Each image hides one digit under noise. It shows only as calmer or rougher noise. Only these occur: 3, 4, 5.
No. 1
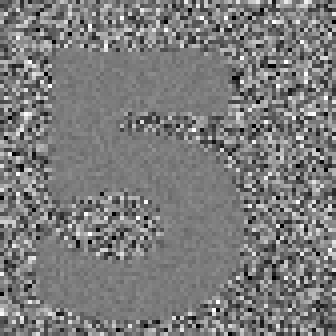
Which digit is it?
5
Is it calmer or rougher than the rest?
calmer
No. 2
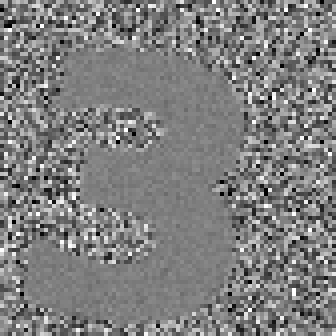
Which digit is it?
3
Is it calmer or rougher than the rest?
calmer
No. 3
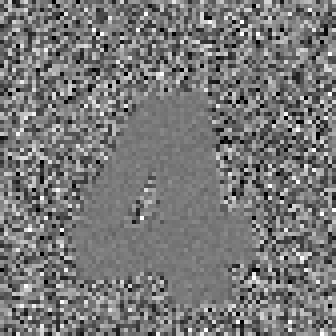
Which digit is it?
4
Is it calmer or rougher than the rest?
calmer
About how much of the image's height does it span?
two thirds
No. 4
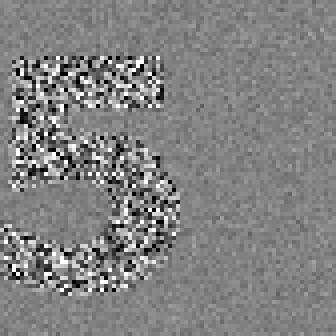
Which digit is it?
5
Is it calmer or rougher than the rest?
rougher
